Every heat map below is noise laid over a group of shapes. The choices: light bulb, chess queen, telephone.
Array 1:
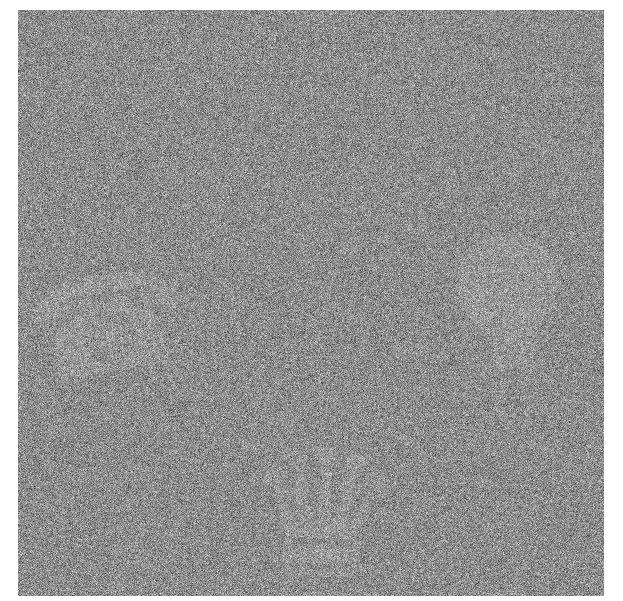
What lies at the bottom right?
nothing
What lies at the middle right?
light bulb
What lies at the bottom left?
nothing
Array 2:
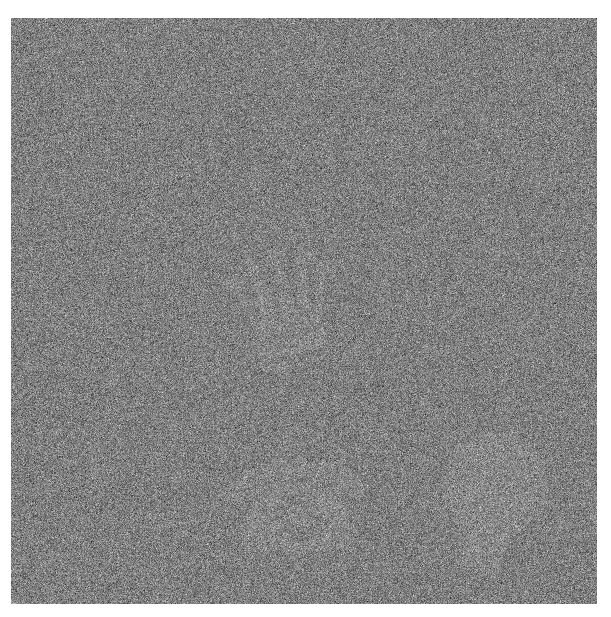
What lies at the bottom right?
light bulb
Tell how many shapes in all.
3
